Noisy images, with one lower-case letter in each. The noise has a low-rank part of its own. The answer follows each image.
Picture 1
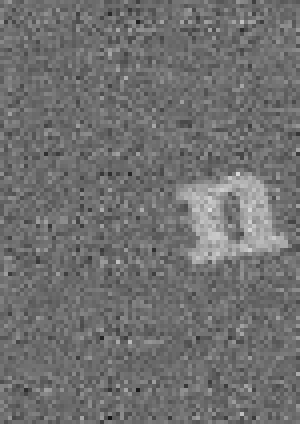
n
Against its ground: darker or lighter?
lighter
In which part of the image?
middle right
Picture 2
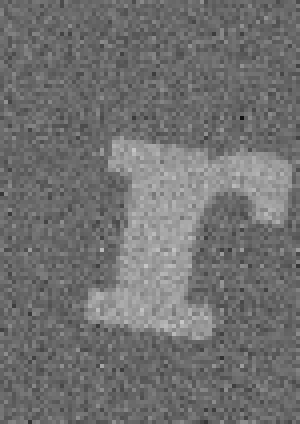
r
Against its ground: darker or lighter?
lighter
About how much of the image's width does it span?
two thirds
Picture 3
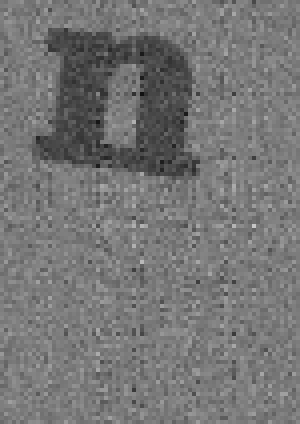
n
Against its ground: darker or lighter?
darker
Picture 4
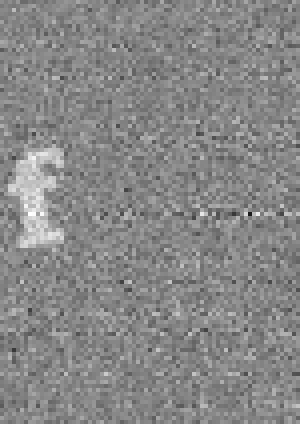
f
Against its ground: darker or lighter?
lighter
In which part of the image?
middle left
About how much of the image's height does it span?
a quarter
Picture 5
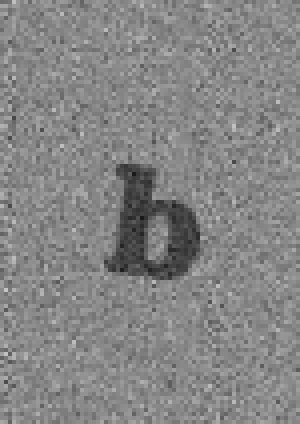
b
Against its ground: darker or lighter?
darker
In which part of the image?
centre
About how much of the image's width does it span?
a third
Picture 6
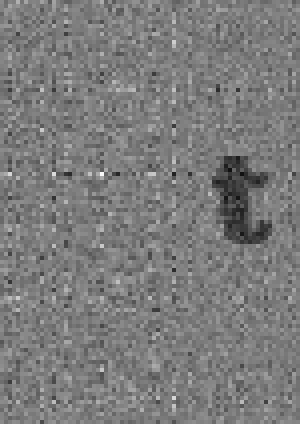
t
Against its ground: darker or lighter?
darker
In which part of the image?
middle right
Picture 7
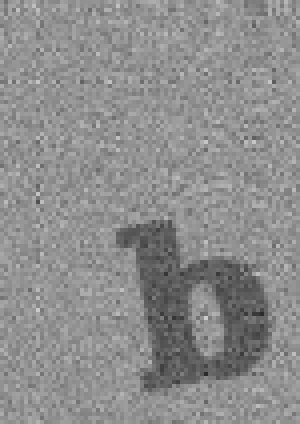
b
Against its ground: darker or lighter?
darker
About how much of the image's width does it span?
half
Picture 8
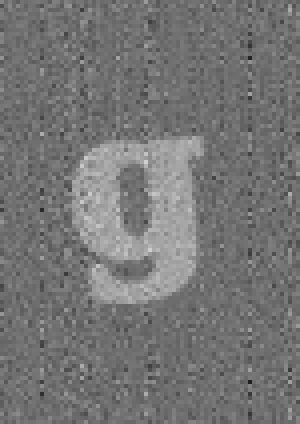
g
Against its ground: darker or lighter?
lighter
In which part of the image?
centre
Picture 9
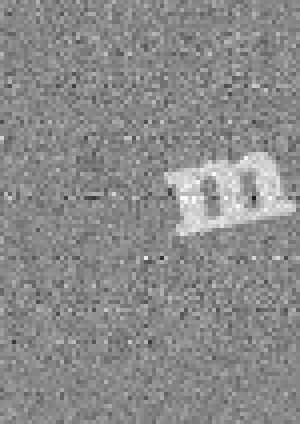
m
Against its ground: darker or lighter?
lighter
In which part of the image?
middle right
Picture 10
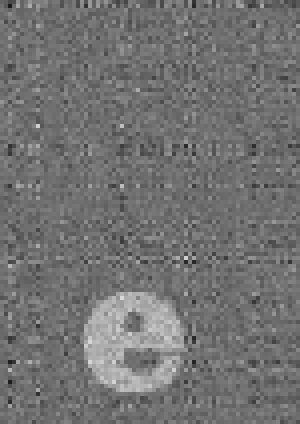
e
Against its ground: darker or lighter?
lighter
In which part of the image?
bottom middle
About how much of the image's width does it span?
a third
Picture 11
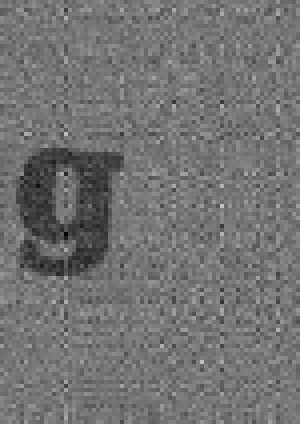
g
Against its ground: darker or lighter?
darker
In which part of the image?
middle left
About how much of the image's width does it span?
a third
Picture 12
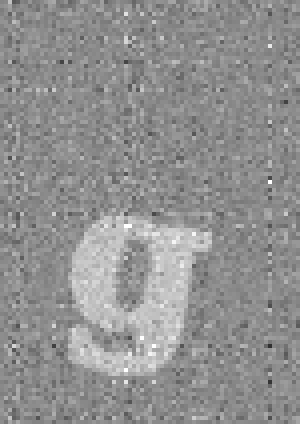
g
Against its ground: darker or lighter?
lighter
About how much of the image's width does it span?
half
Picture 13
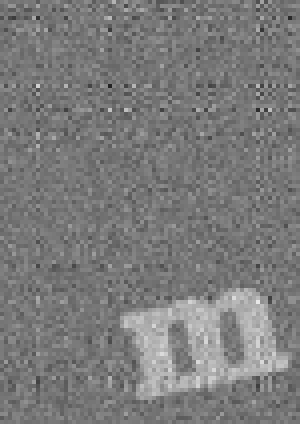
m
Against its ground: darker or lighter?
lighter
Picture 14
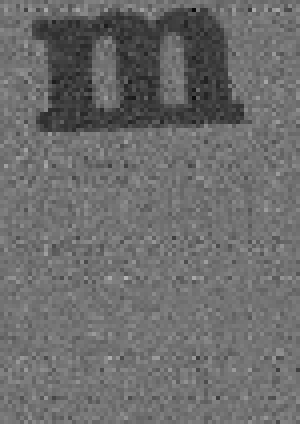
m
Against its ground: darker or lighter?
darker
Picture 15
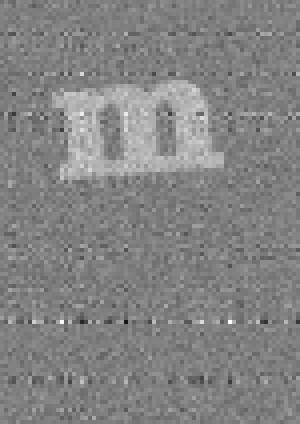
m
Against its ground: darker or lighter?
lighter
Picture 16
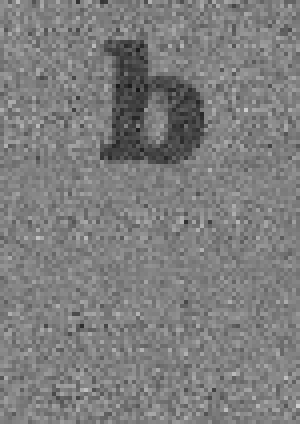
b
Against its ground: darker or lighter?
darker
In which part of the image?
top middle
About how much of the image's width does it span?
a third
